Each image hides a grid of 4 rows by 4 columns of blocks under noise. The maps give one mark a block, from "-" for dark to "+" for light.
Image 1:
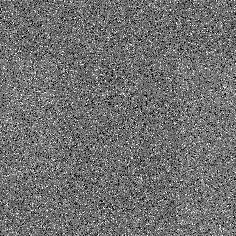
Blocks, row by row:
- - - -
+ - - +
+ - - +
- - - +
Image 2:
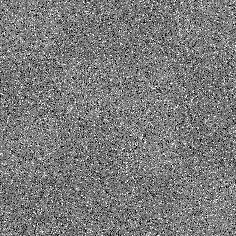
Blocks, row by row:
+ - - +
- + + -
+ - + -
- - - +
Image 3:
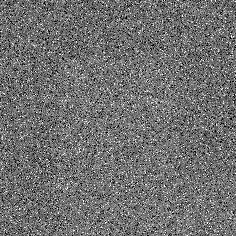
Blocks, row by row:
- - - -
- + + -
- + + -
- + + +
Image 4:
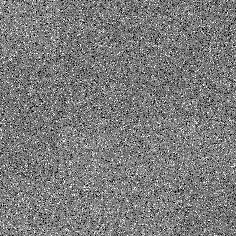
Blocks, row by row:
+ - - -
- - - -
- + + +
+ + + -
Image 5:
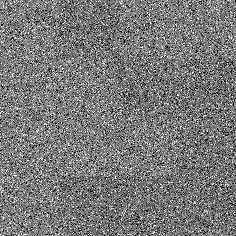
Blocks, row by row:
+ - + +
+ + - -
+ + + -
+ - - -
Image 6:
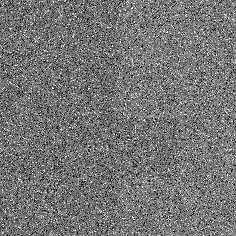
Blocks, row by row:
- - + +
- - + +
- - - +
- - + +
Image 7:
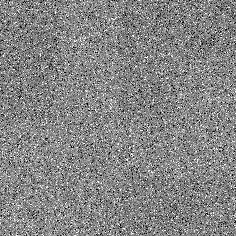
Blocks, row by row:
- + - -
- + - +
+ + + +
+ + - -
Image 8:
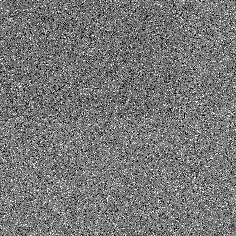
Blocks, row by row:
- - - +
- - - +
+ + + +
+ + + +
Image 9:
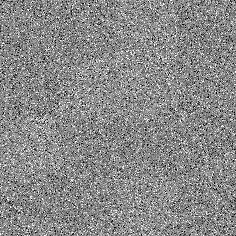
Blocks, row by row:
- - + -
- + + -
+ - - -
- - + -
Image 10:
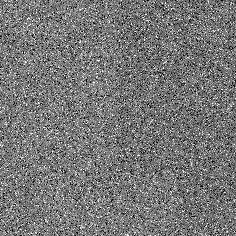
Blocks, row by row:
+ + - -
+ + - -
+ + - -
+ + + -
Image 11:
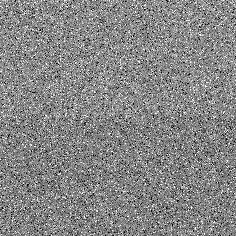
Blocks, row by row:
+ + + +
+ + + +
- - - -
- - - -
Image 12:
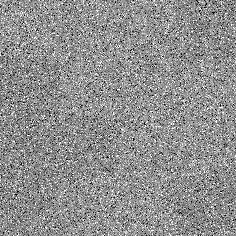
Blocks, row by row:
+ + + -
- + + +
- - + +
- + + -
